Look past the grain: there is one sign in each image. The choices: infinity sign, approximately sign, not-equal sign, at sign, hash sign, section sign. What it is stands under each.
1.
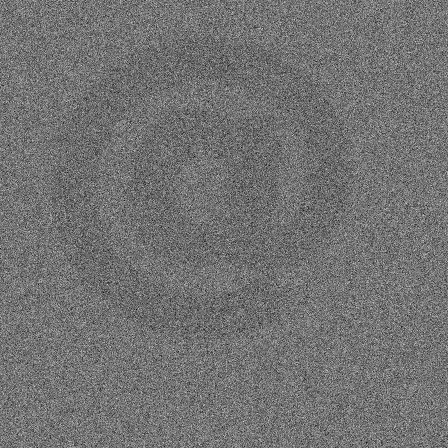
at sign
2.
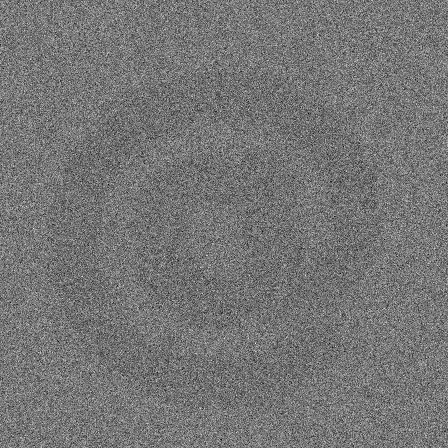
at sign
